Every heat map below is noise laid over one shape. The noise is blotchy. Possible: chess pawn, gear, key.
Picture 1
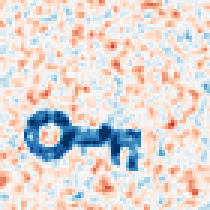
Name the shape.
key
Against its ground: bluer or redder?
bluer
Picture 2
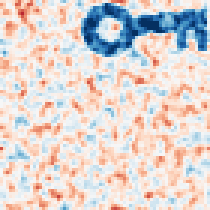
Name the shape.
key
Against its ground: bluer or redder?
bluer
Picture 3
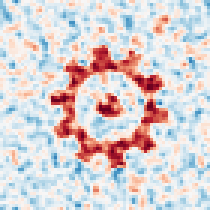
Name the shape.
gear
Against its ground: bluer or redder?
redder
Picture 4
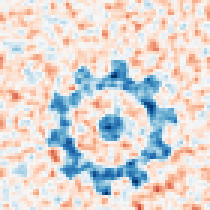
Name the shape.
gear
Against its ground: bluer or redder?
bluer
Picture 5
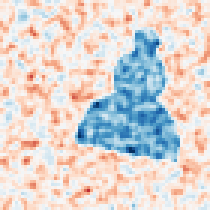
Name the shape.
chess pawn
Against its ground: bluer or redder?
bluer
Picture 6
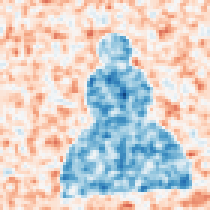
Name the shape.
chess pawn
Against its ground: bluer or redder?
bluer
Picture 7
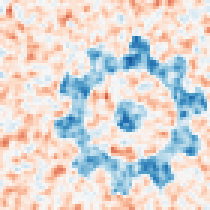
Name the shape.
gear
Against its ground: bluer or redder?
bluer
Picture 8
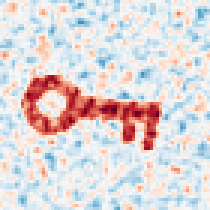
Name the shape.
key
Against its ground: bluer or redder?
redder
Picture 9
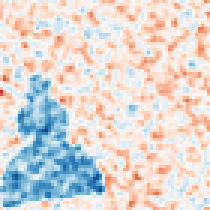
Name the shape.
chess pawn
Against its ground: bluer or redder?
bluer
